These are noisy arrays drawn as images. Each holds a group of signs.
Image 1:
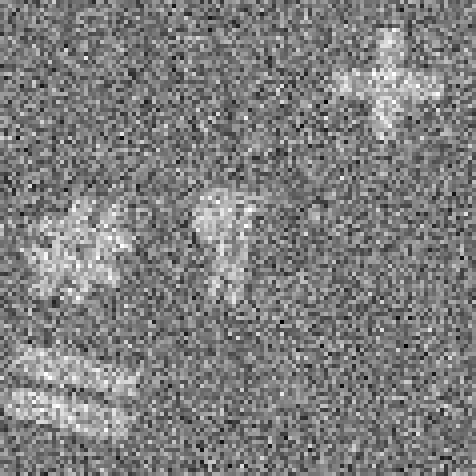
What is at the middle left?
hash sign
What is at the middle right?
nothing
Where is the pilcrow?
centre
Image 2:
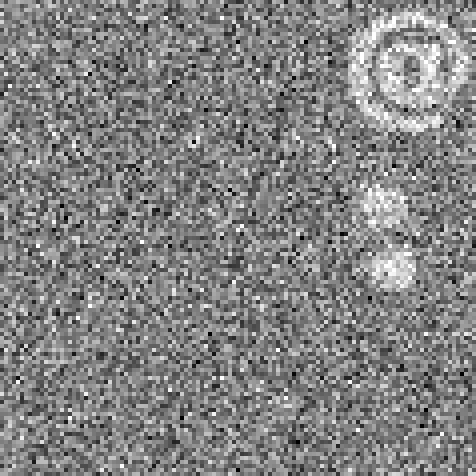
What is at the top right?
at sign
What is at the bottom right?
nothing
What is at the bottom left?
nothing
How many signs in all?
2
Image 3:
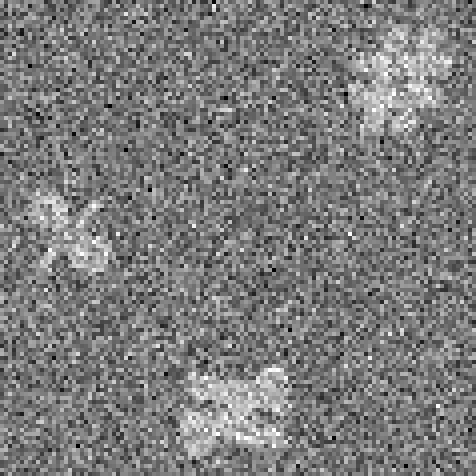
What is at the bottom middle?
not-equal sign
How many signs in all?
3
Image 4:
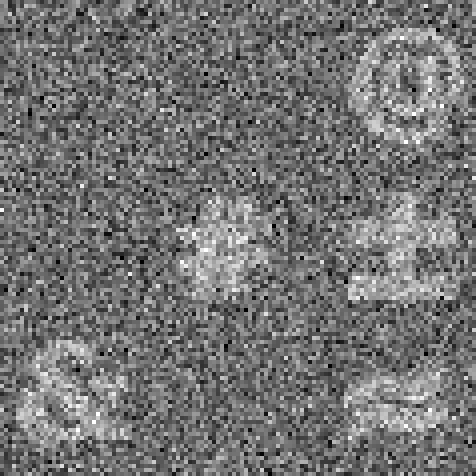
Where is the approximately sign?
bottom right
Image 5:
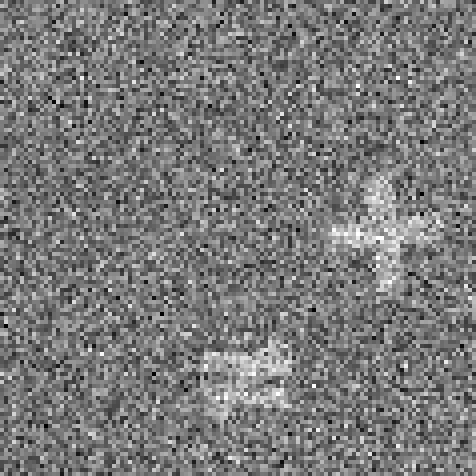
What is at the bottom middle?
not-equal sign
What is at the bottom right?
nothing
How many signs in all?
2
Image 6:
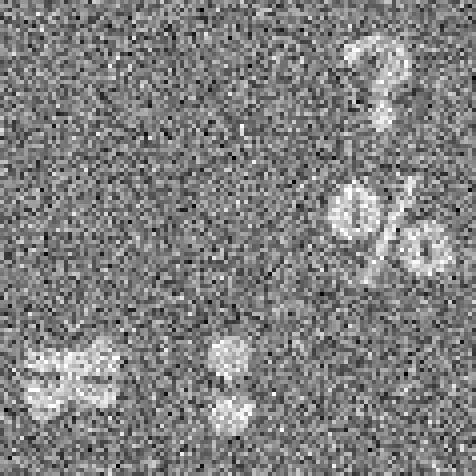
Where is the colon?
bottom middle
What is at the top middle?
nothing
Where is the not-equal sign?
bottom left
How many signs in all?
4
